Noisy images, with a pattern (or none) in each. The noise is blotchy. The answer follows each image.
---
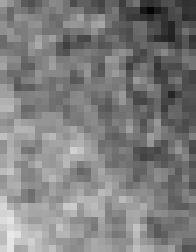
a smooth slope
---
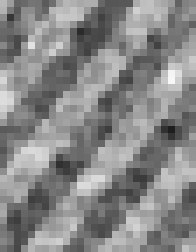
diagonal stripes
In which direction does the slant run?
bottom left to top right
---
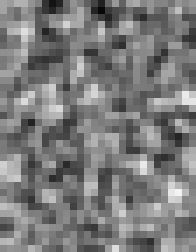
only noise
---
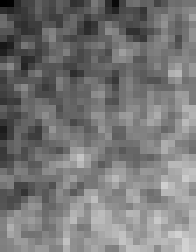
a smooth slope
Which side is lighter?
bottom right
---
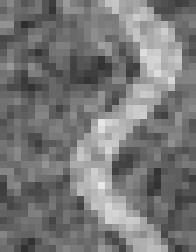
a wavy band
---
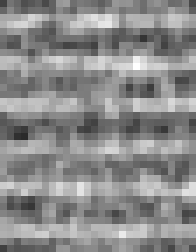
horizontal stripes
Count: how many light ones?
6
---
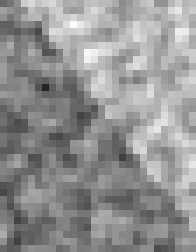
a sharp edge
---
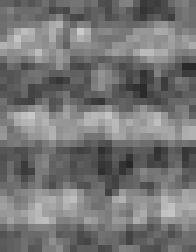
horizontal stripes
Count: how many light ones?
3
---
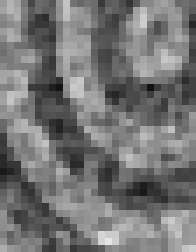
rings round one point
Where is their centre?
top right
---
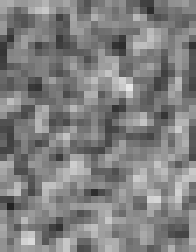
only noise
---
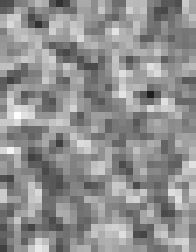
only noise
